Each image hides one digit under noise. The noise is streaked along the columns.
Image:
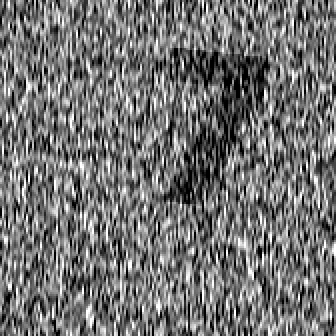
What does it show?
dark 7
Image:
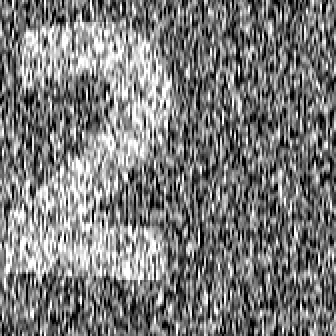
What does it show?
light 2
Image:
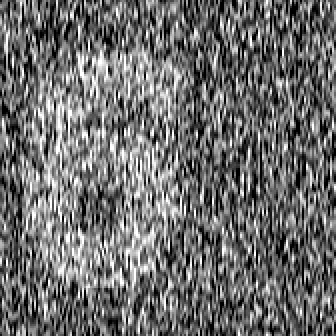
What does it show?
light 6
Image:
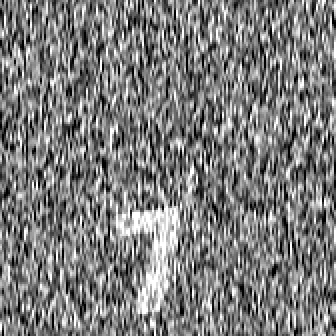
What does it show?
light 7, bottom middle
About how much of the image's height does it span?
a third
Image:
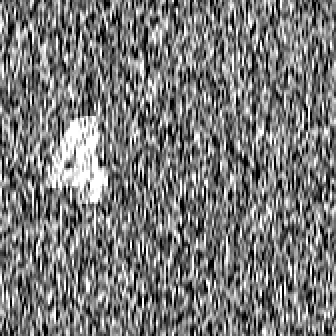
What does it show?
light 4, middle left
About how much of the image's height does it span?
a quarter
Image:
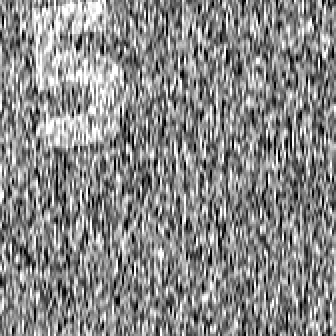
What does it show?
light 5, top left
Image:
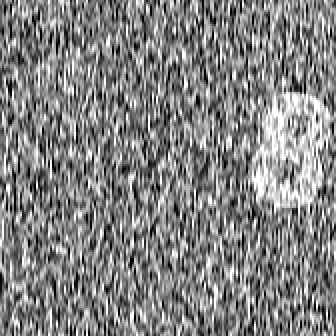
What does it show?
light 8, middle right
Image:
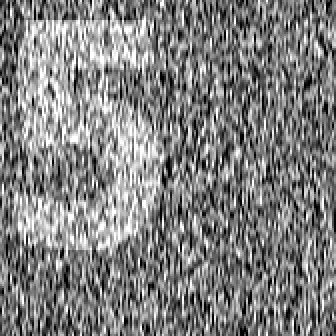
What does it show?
light 5
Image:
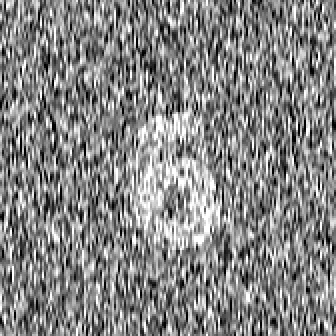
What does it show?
light 6, centre
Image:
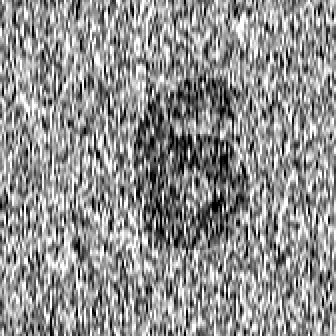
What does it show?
dark 6
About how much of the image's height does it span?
half
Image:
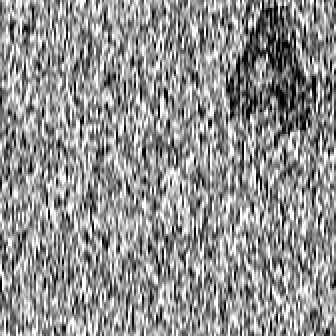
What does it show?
dark 4, top right
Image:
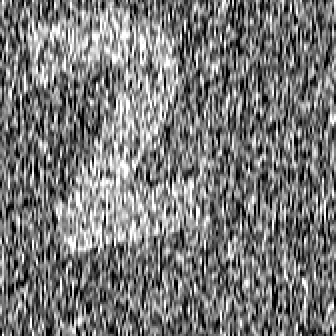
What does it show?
light 2
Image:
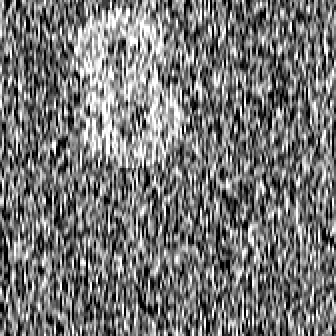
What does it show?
light 8
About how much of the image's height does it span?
half
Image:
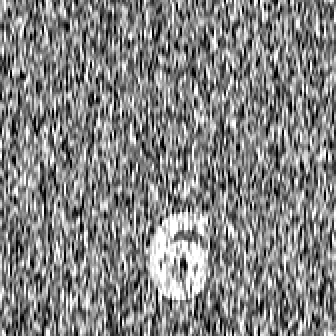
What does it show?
light 6, bottom middle
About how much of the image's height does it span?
a quarter
